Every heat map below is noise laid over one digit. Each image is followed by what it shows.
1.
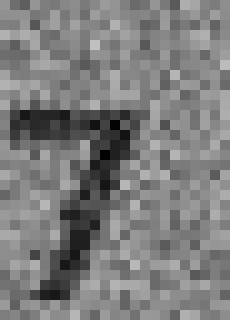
7
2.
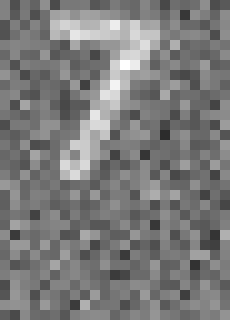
7
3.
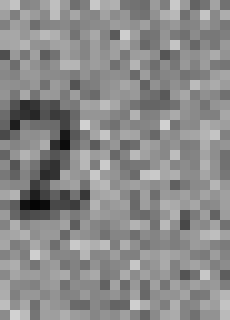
2
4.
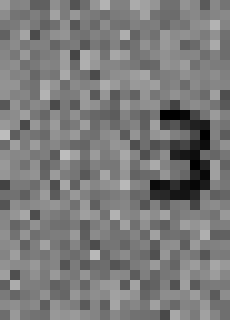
3
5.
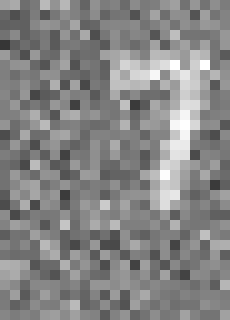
7
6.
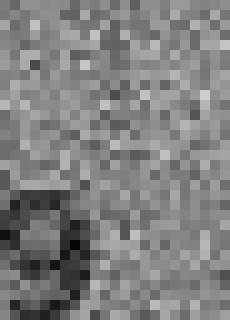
9
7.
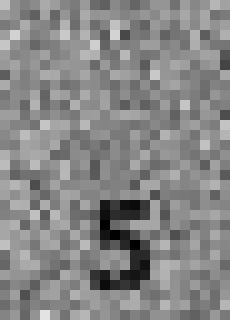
5
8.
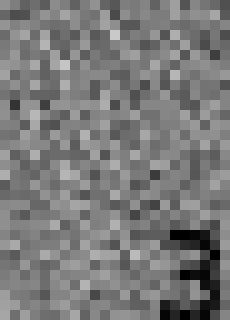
3
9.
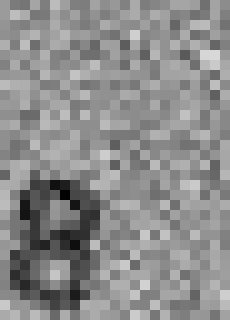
8
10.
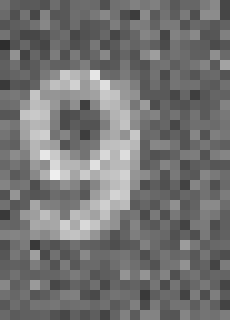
9
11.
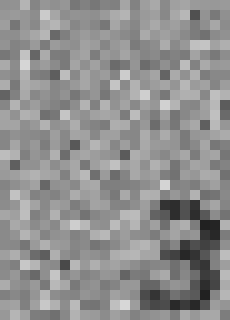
3
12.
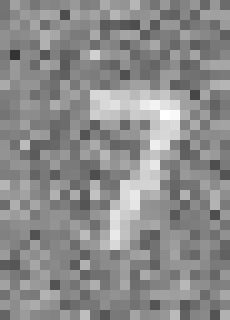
7
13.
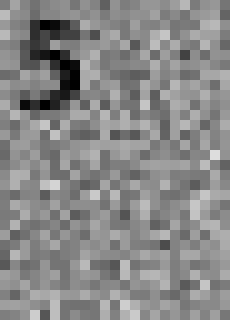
5
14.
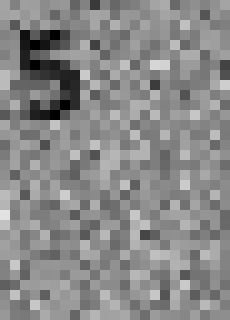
5
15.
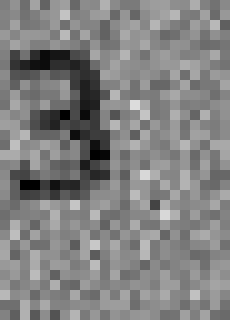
3
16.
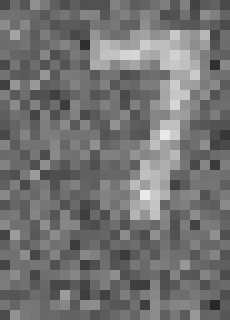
7
